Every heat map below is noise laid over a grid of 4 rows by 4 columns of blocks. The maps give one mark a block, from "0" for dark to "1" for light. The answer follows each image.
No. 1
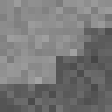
1 1 1 1
1 1 1 0
1 1 0 0
0 0 0 0
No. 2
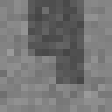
1 0 0 1
1 0 0 1
1 1 0 1
1 1 1 1
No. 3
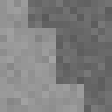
1 0 0 0
1 1 0 0
1 1 0 0
1 1 1 0
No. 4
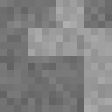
0 0 1 0
0 1 1 1
0 0 0 1
0 0 0 1
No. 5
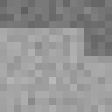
0 0 0 0
1 1 1 0
1 1 1 1
1 1 1 1
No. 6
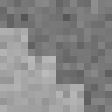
0 0 0 0
1 0 0 0
1 1 0 0
1 1 1 0
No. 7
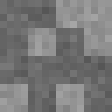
0 0 1 1
0 1 0 1
0 0 0 0
1 0 1 0
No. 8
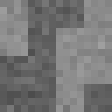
1 0 0 1
1 0 1 1
0 0 1 1
0 0 1 0
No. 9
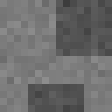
1 1 0 0
1 1 0 0
1 1 1 1
1 0 0 1
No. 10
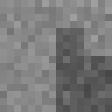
1 1 1 1
1 1 0 1
1 1 0 0
1 1 0 0
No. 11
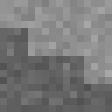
1 1 1 1
0 1 1 1
0 0 0 1
0 0 0 0
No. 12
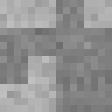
1 1 0 1
0 0 0 0
0 1 0 0
1 1 0 0
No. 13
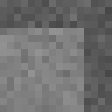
0 0 0 0
1 1 1 0
1 1 1 0
1 1 1 0
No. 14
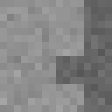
1 1 1 0
1 1 1 0
1 1 0 0
1 1 1 0
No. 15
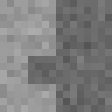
1 1 0 0
1 1 0 0
1 0 0 0
1 1 0 0
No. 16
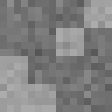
0 0 0 1
0 0 1 0
1 0 0 0
1 1 0 0
